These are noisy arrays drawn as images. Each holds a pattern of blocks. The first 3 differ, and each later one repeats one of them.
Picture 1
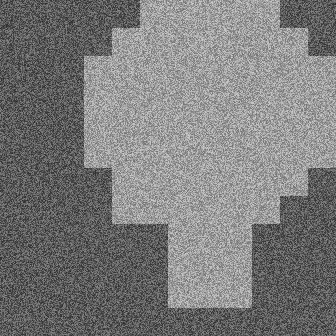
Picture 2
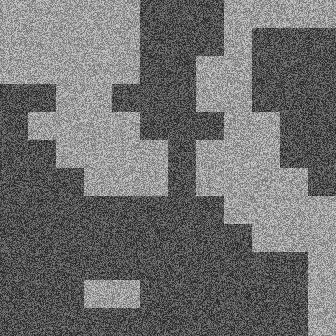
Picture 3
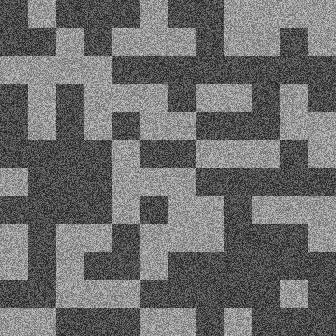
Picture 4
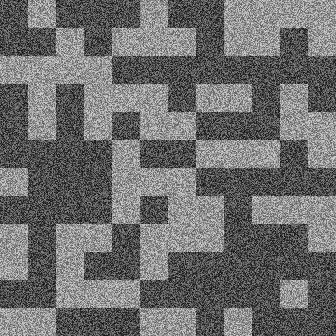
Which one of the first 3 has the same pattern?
3
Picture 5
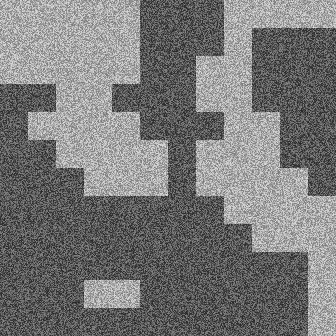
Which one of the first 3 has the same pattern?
2
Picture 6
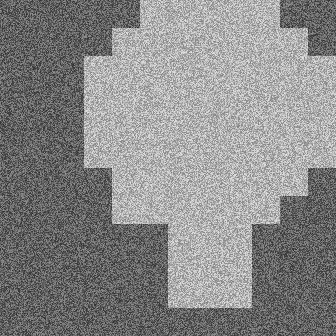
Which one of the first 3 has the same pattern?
1
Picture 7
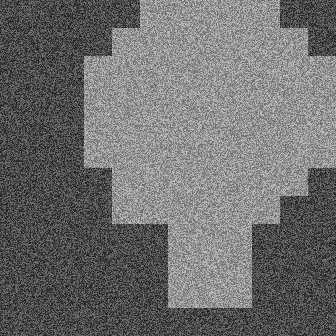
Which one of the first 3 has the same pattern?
1
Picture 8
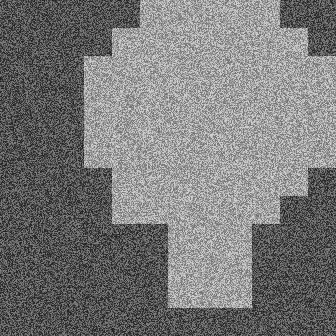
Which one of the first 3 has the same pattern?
1
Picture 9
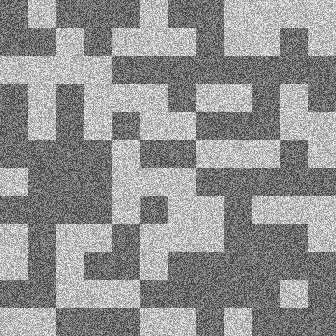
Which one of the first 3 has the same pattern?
3
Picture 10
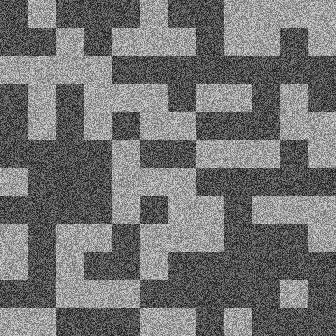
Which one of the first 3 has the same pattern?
3
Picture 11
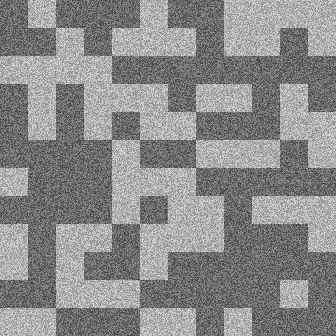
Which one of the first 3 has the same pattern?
3
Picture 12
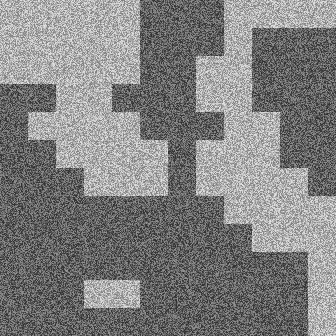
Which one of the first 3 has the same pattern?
2
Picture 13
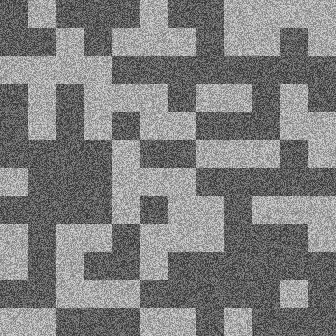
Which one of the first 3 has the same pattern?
3
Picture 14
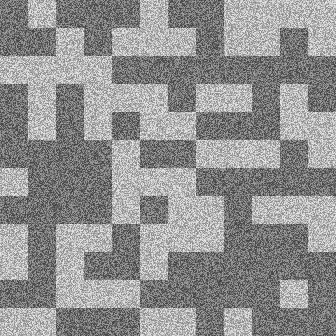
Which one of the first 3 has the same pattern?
3
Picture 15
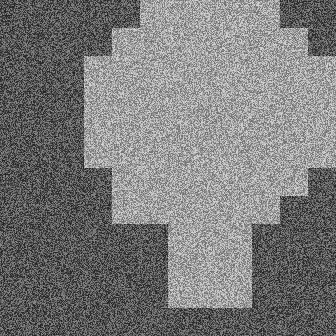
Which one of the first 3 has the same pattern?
1
